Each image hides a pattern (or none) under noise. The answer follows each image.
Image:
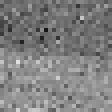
a sharp edge
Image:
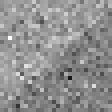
a sharp edge
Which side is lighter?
top left
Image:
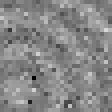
rings round one point
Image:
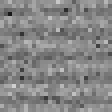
horizontal stripes
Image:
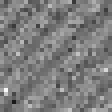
diagonal stripes
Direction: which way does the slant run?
bottom left to top right
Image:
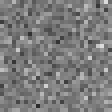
only noise
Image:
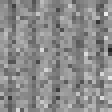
vertical stripes
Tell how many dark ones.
5
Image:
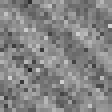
diagonal stripes
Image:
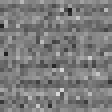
horizontal stripes
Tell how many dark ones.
6
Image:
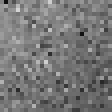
a smooth slope
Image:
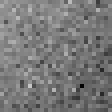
a smooth slope
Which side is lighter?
top left
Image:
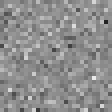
only noise
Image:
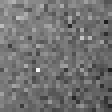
a smooth slope
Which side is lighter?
top left
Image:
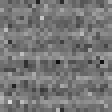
horizontal stripes
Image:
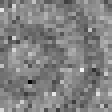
rings round one point
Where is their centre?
middle left
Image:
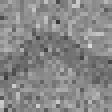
a wavy band
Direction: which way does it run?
left to right
